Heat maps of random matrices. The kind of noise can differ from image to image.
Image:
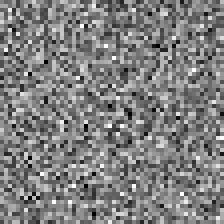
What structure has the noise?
independent entries
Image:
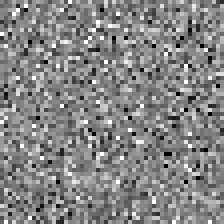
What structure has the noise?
heavy tails
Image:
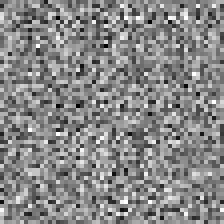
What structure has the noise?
low rank plus noise
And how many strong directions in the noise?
five to eight
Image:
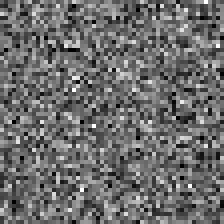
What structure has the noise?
low rank plus noise
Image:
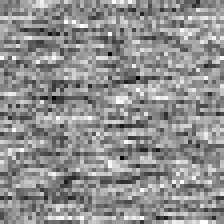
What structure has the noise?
streaked along the rows
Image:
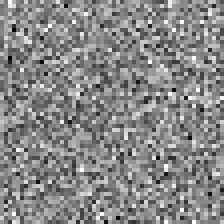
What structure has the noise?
independent entries
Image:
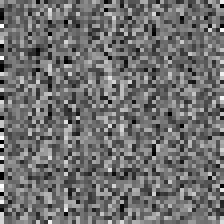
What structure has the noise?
columns of uneven size
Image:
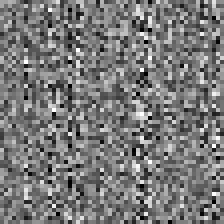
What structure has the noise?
columns of uneven size
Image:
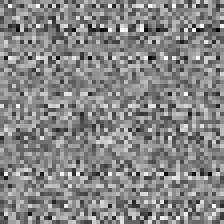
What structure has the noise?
rows of uneven size
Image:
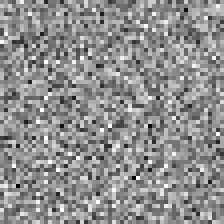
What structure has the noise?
independent entries
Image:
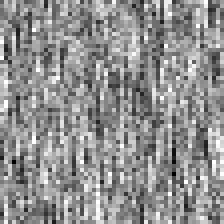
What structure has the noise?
streaked along the columns
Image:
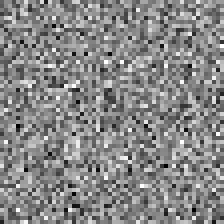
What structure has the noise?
low rank plus noise
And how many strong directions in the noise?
five to eight
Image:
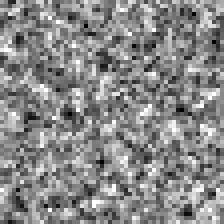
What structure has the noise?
blotchy
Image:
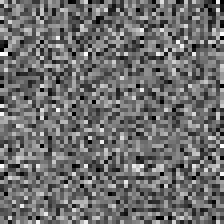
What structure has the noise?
low rank plus noise
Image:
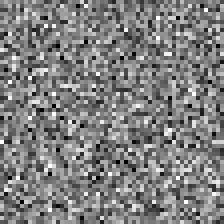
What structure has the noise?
independent entries
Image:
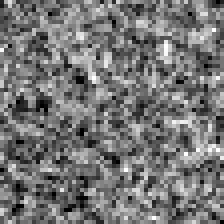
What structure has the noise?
blotchy
